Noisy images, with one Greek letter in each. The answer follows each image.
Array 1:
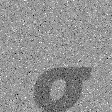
sigma
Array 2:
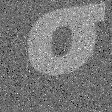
sigma
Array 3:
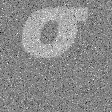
sigma
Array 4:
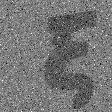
xi
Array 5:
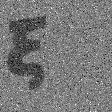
xi
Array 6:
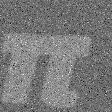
pi
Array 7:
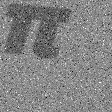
pi
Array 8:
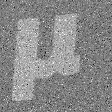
mu
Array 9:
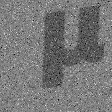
mu
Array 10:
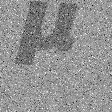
mu
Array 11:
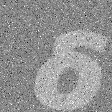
delta
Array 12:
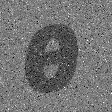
theta
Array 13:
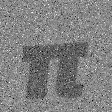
pi
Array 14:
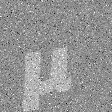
mu
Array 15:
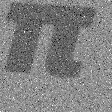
pi
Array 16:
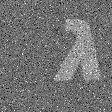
lambda
